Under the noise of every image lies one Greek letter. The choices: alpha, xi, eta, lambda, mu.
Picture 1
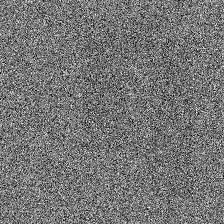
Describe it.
dark eta
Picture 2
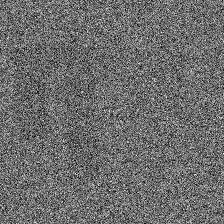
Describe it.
dark eta
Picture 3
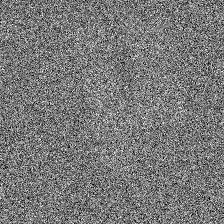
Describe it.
light mu
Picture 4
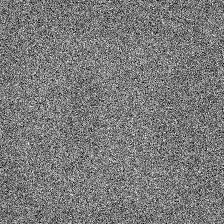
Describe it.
light alpha
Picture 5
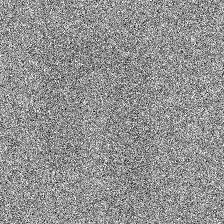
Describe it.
dark eta
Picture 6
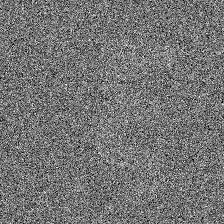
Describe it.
light xi
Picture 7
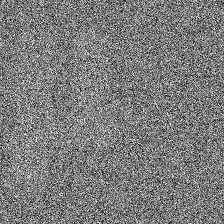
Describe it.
light mu
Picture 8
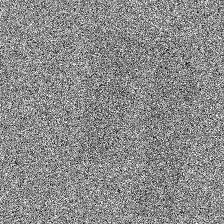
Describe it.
dark eta
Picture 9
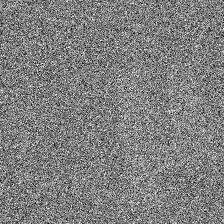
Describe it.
light mu
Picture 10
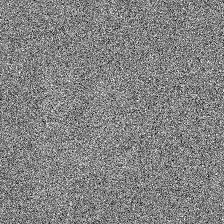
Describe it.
light mu
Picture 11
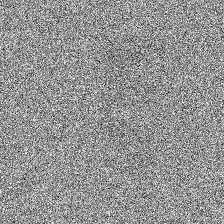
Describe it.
dark xi
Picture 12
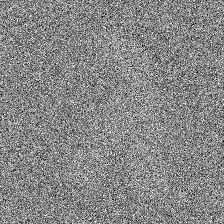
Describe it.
light lambda
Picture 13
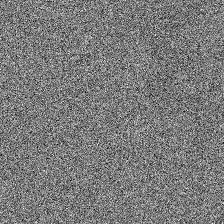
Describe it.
dark xi
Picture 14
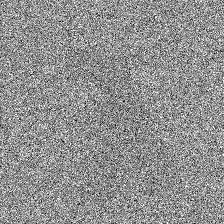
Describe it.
dark lambda
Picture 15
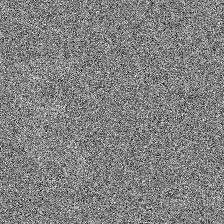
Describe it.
light xi
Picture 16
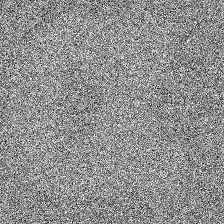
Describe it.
light alpha
